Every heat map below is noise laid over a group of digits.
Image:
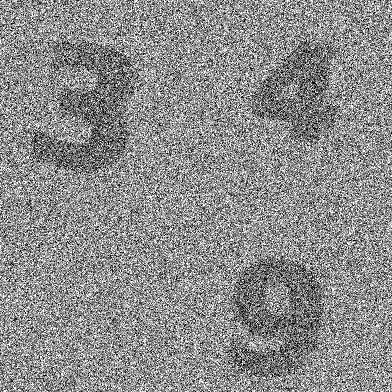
top left: dark 3; top right: dark 4; bottom right: dark 9
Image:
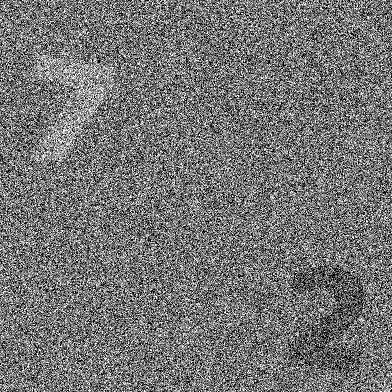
top left: light 7; bottom right: dark 2
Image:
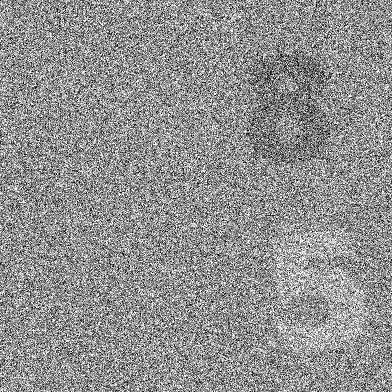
top right: dark 8; bottom right: light 5
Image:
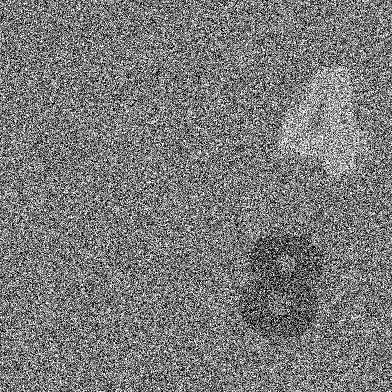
top right: light 4; bottom right: dark 8
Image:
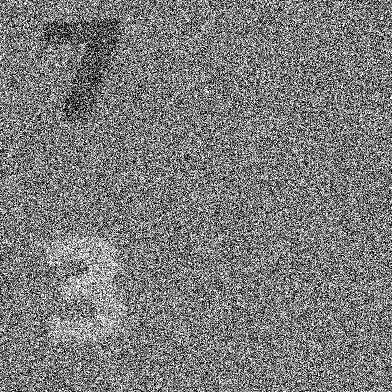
top left: dark 7; bottom left: light 3
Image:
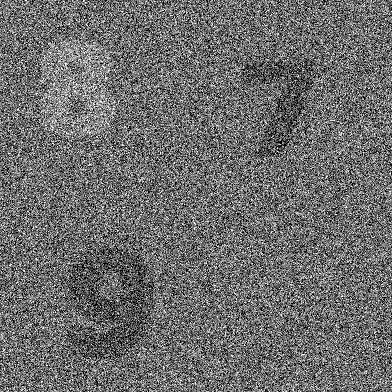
top left: light 8; top right: dark 7; bottom left: dark 9
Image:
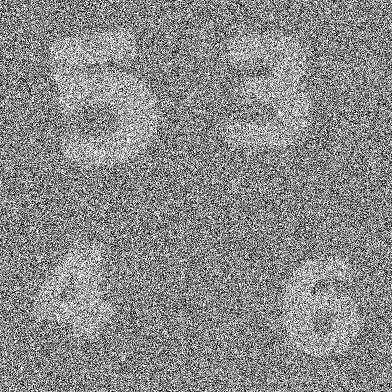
top left: light 5; top right: light 3; bottom left: light 4; bottom right: light 6
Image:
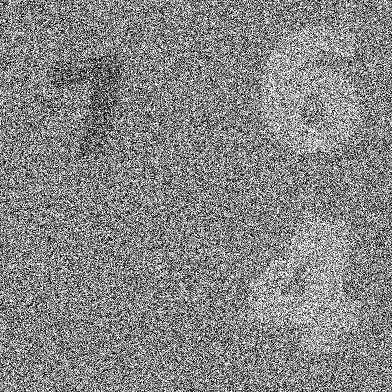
top left: dark 7; top right: light 6; bottom right: light 4
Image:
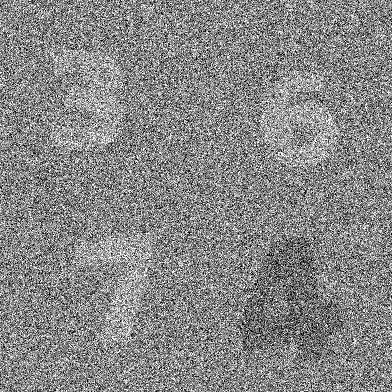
top left: light 3; top right: light 6; bottom left: light 7; bottom right: dark 4
